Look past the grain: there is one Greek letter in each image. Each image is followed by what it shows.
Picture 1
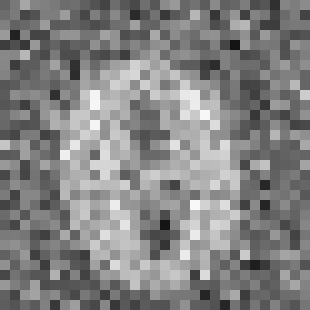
theta
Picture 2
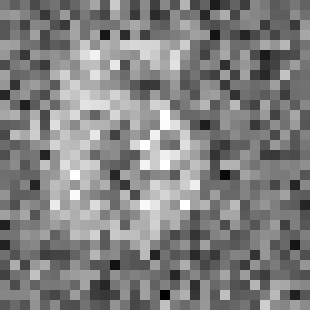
delta
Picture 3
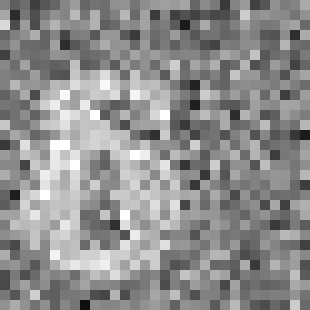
delta
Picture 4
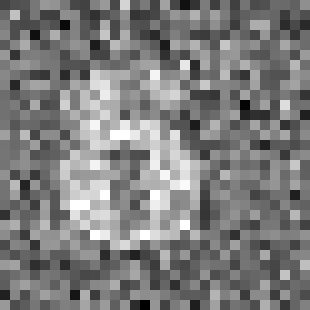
delta
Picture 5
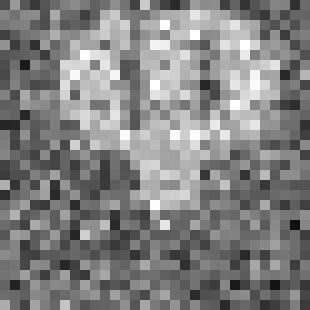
phi
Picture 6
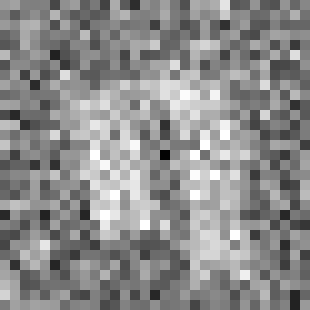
eta
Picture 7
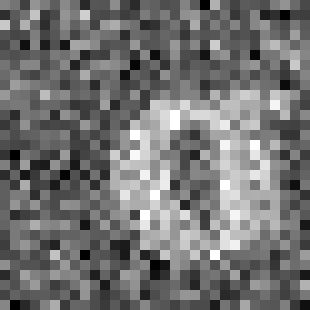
sigma
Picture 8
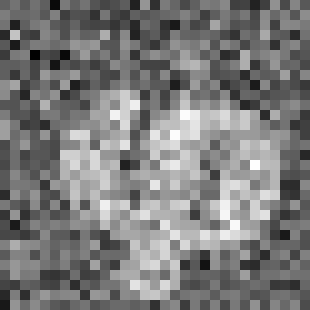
phi
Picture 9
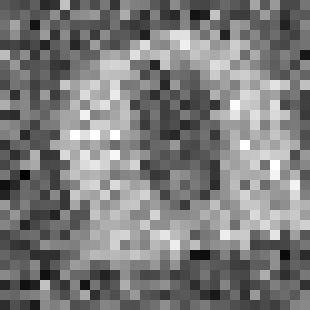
omega
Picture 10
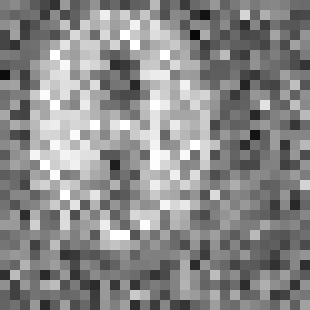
theta
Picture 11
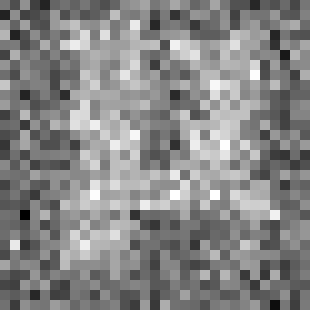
mu
